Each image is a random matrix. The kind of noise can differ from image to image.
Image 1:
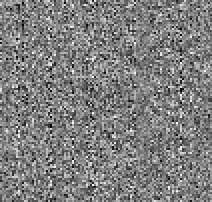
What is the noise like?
columns of uneven size
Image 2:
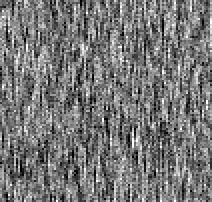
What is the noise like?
streaked along the columns
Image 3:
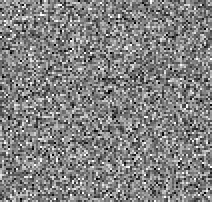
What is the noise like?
independent entries
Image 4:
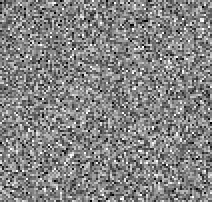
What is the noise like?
independent entries
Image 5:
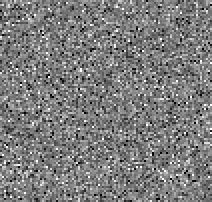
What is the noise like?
heavy tails
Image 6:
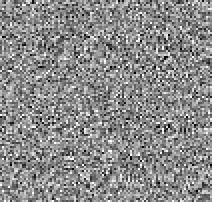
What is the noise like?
low rank plus noise
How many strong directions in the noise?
three or four
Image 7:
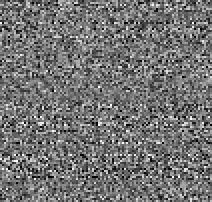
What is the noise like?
rows of uneven size
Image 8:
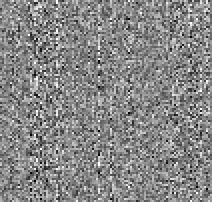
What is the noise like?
columns of uneven size
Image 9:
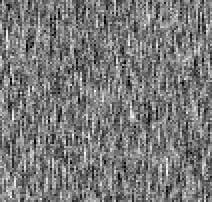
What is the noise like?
streaked along the columns
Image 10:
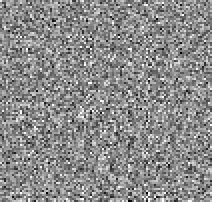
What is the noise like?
low rank plus noise
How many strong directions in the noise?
one
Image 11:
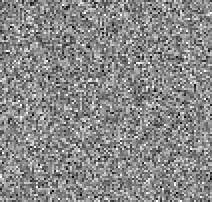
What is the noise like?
independent entries
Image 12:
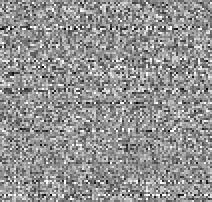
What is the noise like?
rows of uneven size
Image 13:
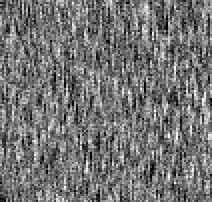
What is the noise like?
streaked along the columns
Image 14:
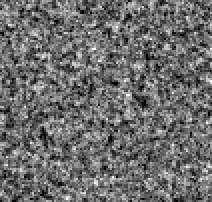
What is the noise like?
blotchy
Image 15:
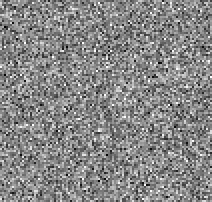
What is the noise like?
independent entries
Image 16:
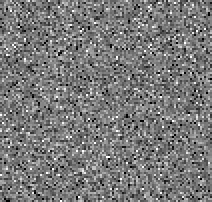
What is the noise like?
heavy tails
